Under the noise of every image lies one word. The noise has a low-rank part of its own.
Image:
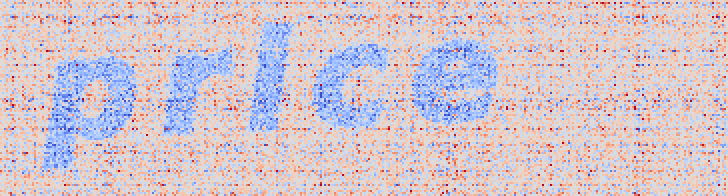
price
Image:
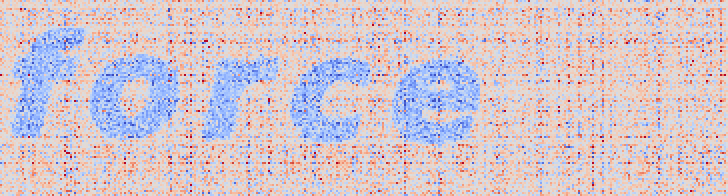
force
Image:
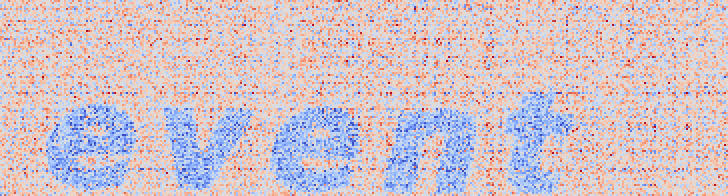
event
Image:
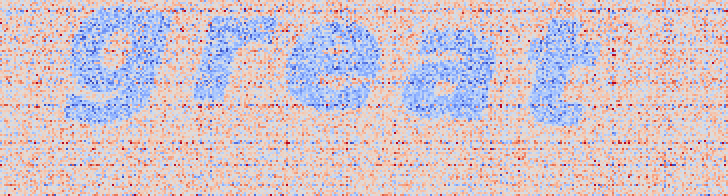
great
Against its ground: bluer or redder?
bluer
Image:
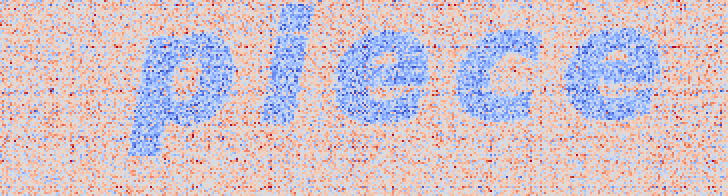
piece
